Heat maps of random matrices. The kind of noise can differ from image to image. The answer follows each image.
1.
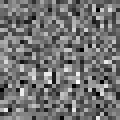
low rank plus noise
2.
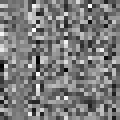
columns of uneven size
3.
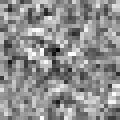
blotchy
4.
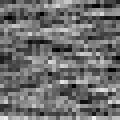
streaked along the rows
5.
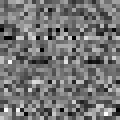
rows of uneven size
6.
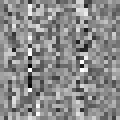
columns of uneven size
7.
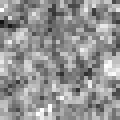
blotchy
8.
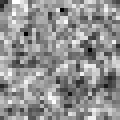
blotchy
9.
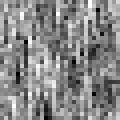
streaked along the columns
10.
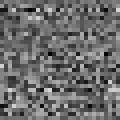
rows of uneven size
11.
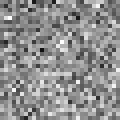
independent entries
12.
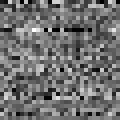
rows of uneven size
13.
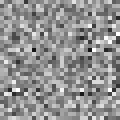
low rank plus noise
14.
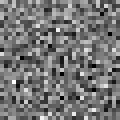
independent entries
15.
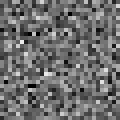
independent entries
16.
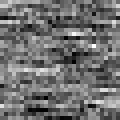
streaked along the rows
